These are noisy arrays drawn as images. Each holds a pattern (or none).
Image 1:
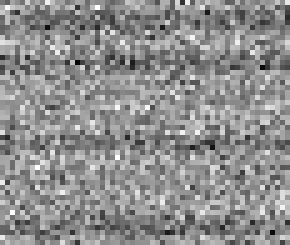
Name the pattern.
bands of rows
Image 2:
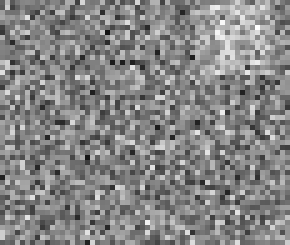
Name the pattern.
one block
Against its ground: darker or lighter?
lighter
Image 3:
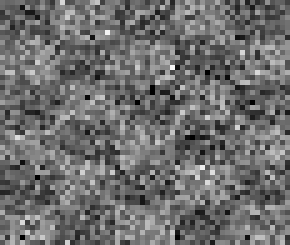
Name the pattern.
a checkerboard
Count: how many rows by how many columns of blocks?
6 by 5
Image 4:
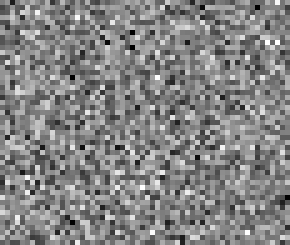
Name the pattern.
only noise
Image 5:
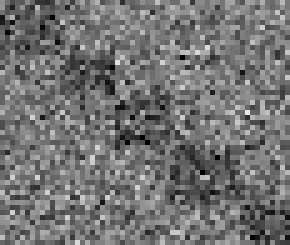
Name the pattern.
blocks along the diagonal
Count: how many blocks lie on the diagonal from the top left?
5
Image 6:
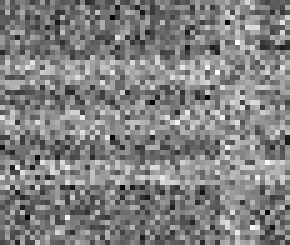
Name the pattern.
bands of rows crossing bands of columns
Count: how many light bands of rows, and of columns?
3 and 1
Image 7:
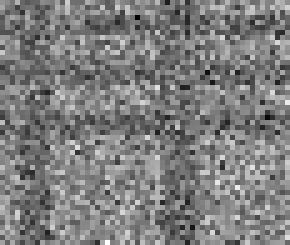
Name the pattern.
bands of rows crossing bands of columns
